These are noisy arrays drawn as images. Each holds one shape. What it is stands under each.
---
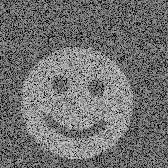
smiling face
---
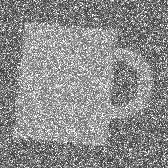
cup
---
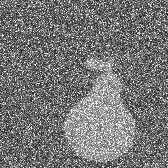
pear
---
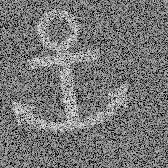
anchor
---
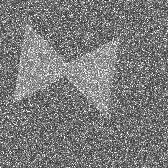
bow tie
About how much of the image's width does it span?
two thirds
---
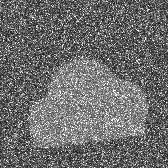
cloud
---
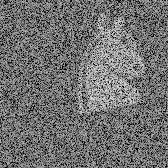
chess knight
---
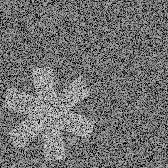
asterisk
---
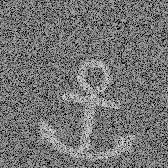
anchor
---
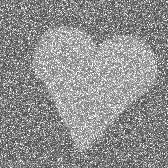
heart
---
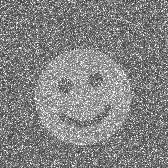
smiling face
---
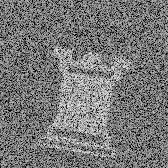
chess rook
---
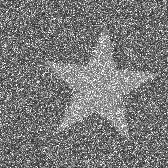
star
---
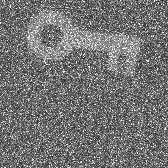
key
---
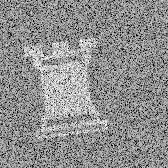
chess rook
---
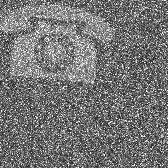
telephone
